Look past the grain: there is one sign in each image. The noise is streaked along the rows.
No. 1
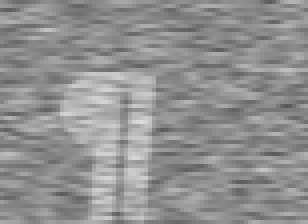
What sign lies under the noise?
pilcrow
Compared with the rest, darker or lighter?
lighter
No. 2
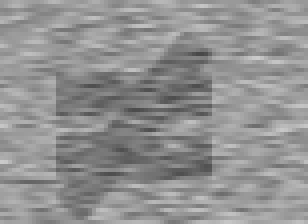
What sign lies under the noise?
not-equal sign
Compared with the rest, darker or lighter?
darker
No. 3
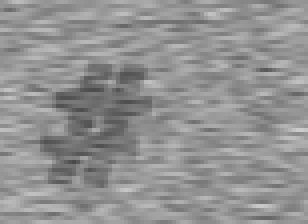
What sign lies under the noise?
hash sign
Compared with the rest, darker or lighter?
darker
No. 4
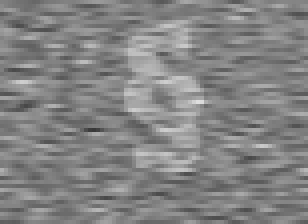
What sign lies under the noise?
section sign
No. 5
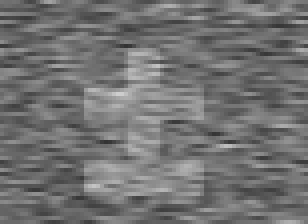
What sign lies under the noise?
plus-minus sign
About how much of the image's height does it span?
two thirds
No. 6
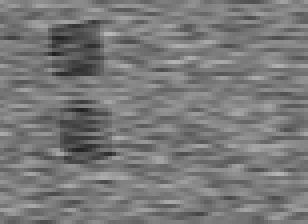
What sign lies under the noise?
colon
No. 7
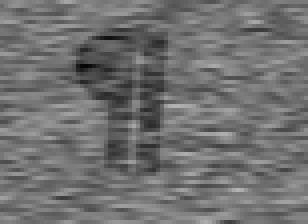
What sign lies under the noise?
pilcrow
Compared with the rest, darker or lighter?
darker
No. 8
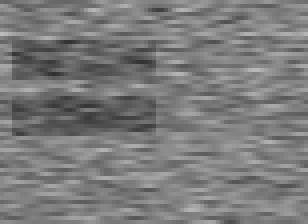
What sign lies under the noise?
equals sign
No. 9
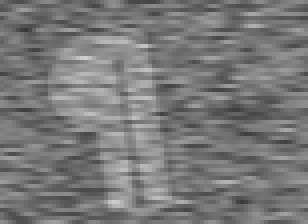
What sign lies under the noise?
pilcrow
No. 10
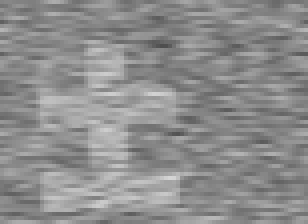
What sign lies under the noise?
plus-minus sign
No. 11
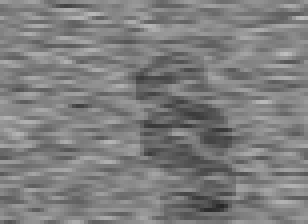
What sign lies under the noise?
section sign
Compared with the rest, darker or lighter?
darker
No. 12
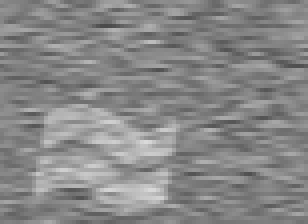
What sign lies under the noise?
approximately sign
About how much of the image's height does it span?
half
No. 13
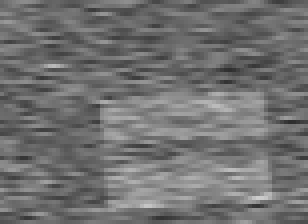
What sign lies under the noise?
equals sign
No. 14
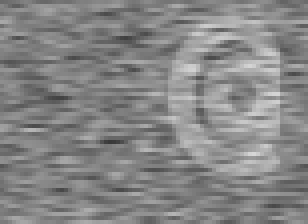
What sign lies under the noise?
at sign
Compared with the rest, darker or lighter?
lighter
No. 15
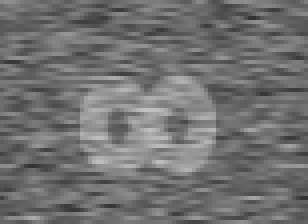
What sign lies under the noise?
infinity sign
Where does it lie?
centre
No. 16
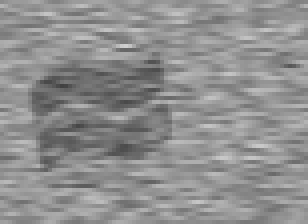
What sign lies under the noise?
approximately sign
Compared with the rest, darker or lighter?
darker
